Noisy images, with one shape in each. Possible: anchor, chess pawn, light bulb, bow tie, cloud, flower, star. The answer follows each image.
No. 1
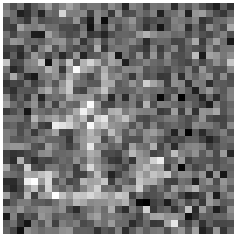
anchor
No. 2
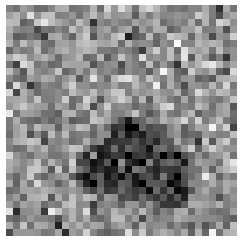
cloud
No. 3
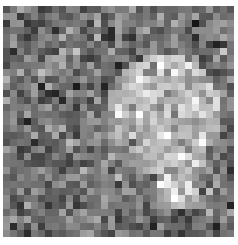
light bulb
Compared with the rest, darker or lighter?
lighter
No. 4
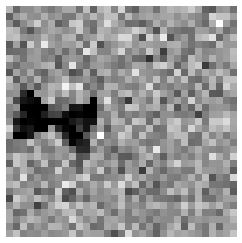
bow tie
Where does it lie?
middle left
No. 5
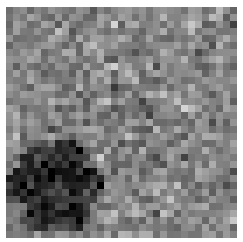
flower
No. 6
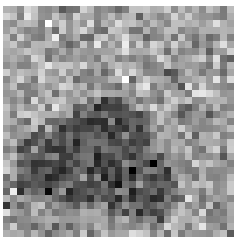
cloud
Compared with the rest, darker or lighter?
darker
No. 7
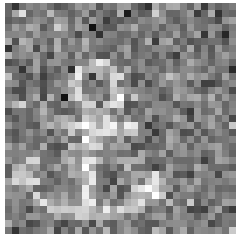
anchor
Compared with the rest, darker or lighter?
lighter
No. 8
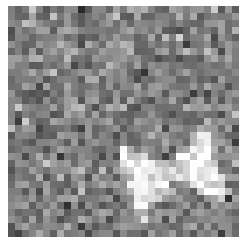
bow tie
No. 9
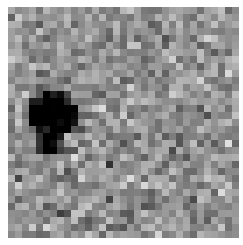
light bulb
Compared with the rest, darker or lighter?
darker
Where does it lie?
middle left
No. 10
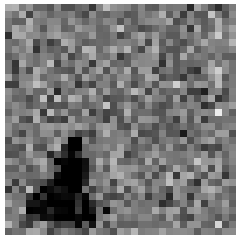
chess pawn
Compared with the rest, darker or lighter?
darker
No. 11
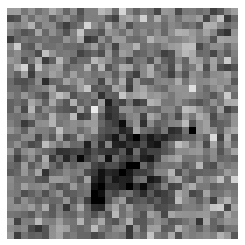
star
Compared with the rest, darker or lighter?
darker
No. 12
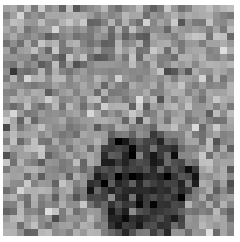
flower
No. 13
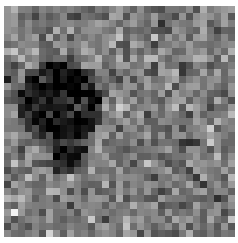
light bulb
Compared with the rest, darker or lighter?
darker
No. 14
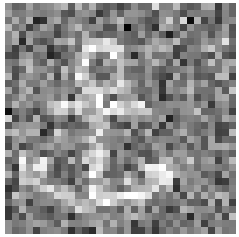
anchor
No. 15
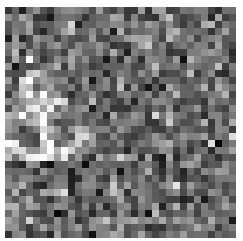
anchor
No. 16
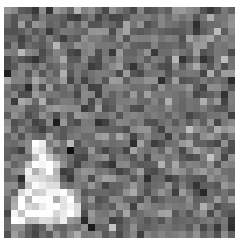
chess pawn
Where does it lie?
bottom left
